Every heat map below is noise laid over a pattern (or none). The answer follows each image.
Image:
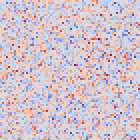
only noise
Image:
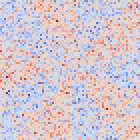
spokes from one point
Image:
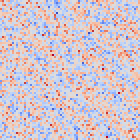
diagonal stripes
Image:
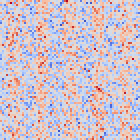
vertical stripes
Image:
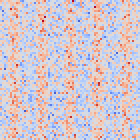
vertical stripes
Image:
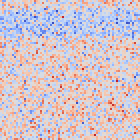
one horizontal stripe
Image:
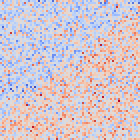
a sharp edge
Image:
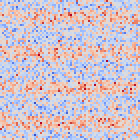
horizontal stripes
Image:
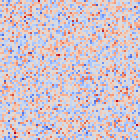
only noise
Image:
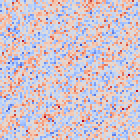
diagonal stripes
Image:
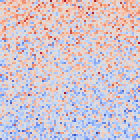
a smooth slope
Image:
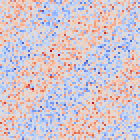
diagonal stripes
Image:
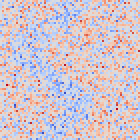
a wavy band
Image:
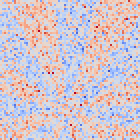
spokes from one point
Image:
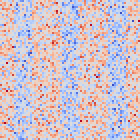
vertical stripes
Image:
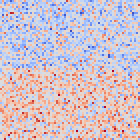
a sharp edge
